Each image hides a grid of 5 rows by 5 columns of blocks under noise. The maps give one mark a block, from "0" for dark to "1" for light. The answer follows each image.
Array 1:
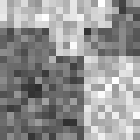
1 1 1 1 0
0 0 1 0 0
0 0 0 1 1
0 0 0 1 1
0 0 0 1 1
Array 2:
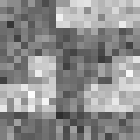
0 0 1 1 1
0 0 0 0 0
0 1 0 0 1
1 1 0 1 1
0 0 0 0 0
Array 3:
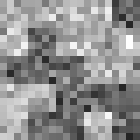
1 1 1 1 0
1 0 1 1 1
0 0 0 1 1
1 1 0 0 0
1 0 0 1 0
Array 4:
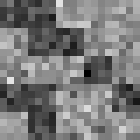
0 0 1 1 1
1 0 0 1 1
1 1 1 0 1
0 0 1 1 0
1 0 1 1 1
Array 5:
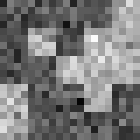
0 0 0 0 1
0 1 0 1 1
0 0 1 1 1
1 0 0 1 0
1 0 0 0 0
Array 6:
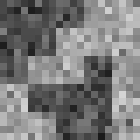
0 0 0 1 1
0 0 1 1 1
0 1 1 0 1
1 0 0 0 1
1 1 0 0 1
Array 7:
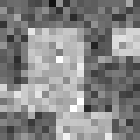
0 0 0 0 0
0 1 1 0 1
0 1 1 0 0
1 1 1 0 0
0 0 1 1 0
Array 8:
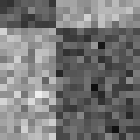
0 0 1 1 1
1 1 0 0 0
1 1 0 0 0
1 1 0 0 0
1 1 0 0 0
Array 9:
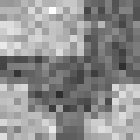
1 1 1 0 0
1 1 1 0 0
0 0 0 0 0
1 0 0 0 1
1 1 0 1 1
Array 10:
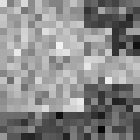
1 1 1 0 0
1 1 1 1 0
1 1 1 1 1
1 1 1 0 0
0 0 0 0 0
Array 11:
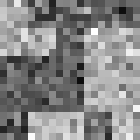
1 0 0 0 0
1 1 0 1 1
0 0 0 1 1
0 0 0 1 1
0 1 1 0 1
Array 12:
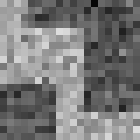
1 0 0 0 0
1 1 1 0 0
1 1 1 0 0
0 0 1 0 0
0 0 1 1 1
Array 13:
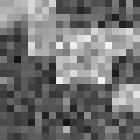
1 1 0 0 0
0 1 1 1 1
0 0 1 1 0
0 0 0 0 1
0 0 0 0 0
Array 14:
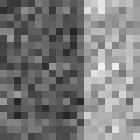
0 0 0 1 1
0 0 0 1 1
0 0 0 1 1
0 0 0 1 1
0 0 0 1 1
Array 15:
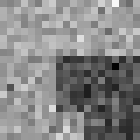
1 1 1 1 1
1 1 1 1 1
1 1 0 0 0
1 1 0 0 0
1 1 1 0 0
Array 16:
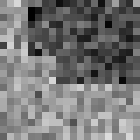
1 0 0 0 0
1 0 0 0 0
1 1 0 0 0
1 1 1 1 1
1 1 1 1 1
